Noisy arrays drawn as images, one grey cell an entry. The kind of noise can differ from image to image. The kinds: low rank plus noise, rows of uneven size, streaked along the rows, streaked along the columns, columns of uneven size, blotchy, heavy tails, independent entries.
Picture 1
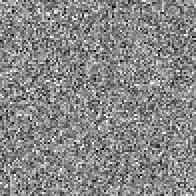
independent entries
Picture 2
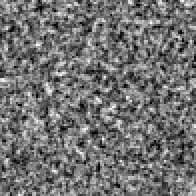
blotchy
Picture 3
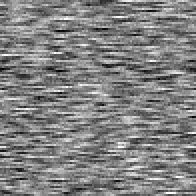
streaked along the rows
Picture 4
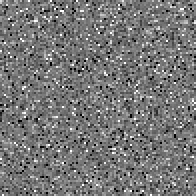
heavy tails
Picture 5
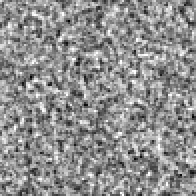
blotchy
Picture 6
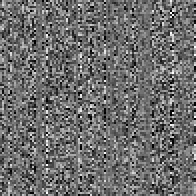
columns of uneven size
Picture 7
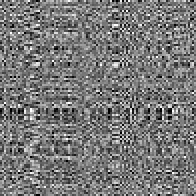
low rank plus noise
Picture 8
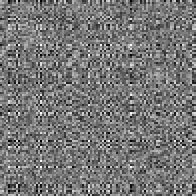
low rank plus noise
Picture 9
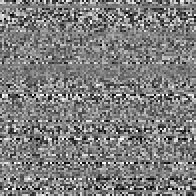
rows of uneven size
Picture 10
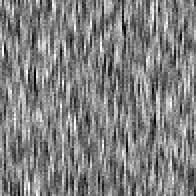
streaked along the columns
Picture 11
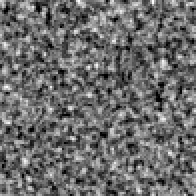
blotchy
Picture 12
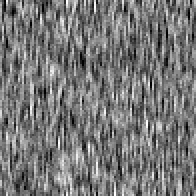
streaked along the columns
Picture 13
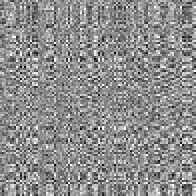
low rank plus noise
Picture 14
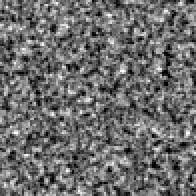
blotchy
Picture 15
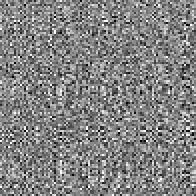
low rank plus noise
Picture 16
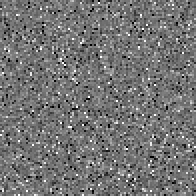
heavy tails
